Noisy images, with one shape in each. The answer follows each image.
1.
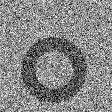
dark ring
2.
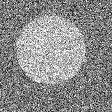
light disc
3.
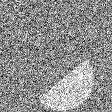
light half disc
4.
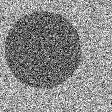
dark disc
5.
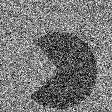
dark disc with a wedge cut out
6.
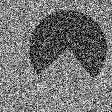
dark disc with a wedge cut out
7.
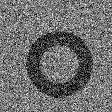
dark ring
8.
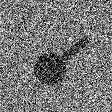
dark lollipop
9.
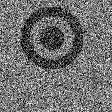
dark bullseye
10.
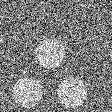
light three dots
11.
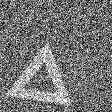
light triangle frame
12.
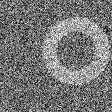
light ring
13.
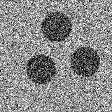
dark three dots
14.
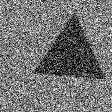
dark triangle
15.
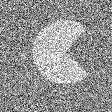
light disc with a wedge cut out
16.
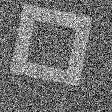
light square frame
